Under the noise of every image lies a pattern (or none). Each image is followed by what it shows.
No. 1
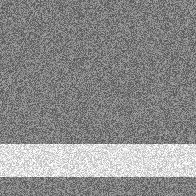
one band of rows
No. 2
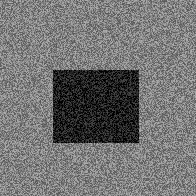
one block
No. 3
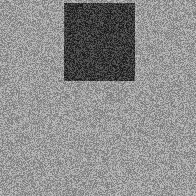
one block
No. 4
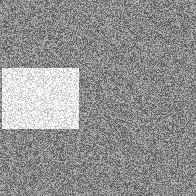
one block
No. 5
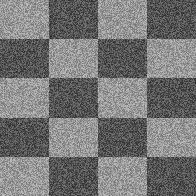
a checkerboard
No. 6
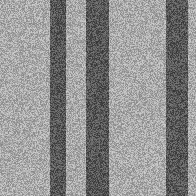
bands of columns
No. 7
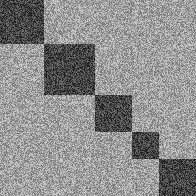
blocks along the diagonal
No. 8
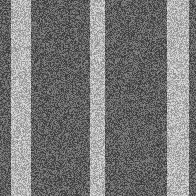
bands of columns
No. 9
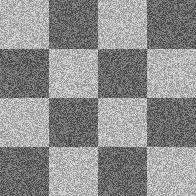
a checkerboard
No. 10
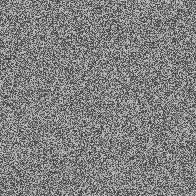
only noise
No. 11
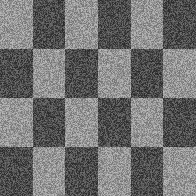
a checkerboard
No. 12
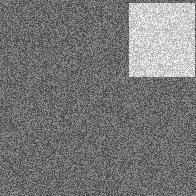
one block
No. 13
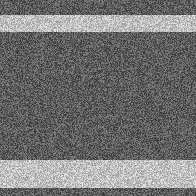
bands of rows
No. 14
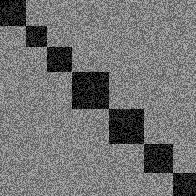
blocks along the diagonal
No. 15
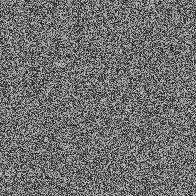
only noise
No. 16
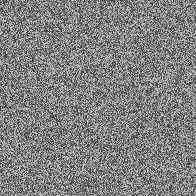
only noise
